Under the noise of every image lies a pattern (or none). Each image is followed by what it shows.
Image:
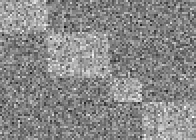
blocks along the diagonal
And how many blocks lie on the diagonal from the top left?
4
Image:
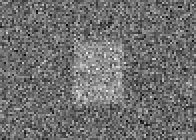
one block
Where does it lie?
centre
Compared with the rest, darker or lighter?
lighter
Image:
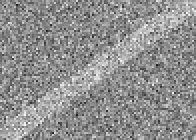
a diagonal band
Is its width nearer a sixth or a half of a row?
a sixth
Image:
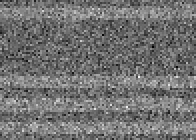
bands of rows
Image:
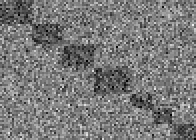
blocks along the diagonal
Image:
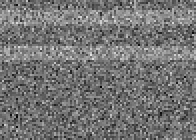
bands of rows
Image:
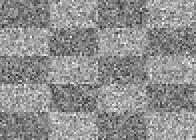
a checkerboard
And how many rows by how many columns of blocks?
5 by 4
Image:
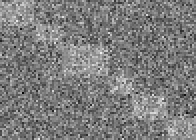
blocks along the diagonal
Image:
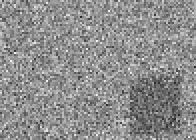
one block
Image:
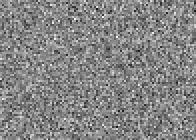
only noise
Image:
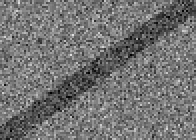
a diagonal band
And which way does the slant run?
bottom left to top right
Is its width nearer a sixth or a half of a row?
a sixth
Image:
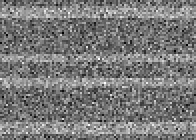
bands of rows
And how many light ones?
4
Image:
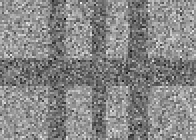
bands of rows crossing bands of columns
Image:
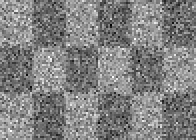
a checkerboard
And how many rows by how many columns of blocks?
3 by 6
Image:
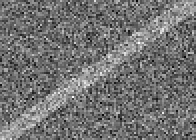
a diagonal band
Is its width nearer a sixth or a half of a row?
a sixth
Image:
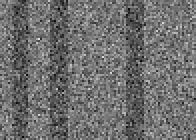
bands of columns
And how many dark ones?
3
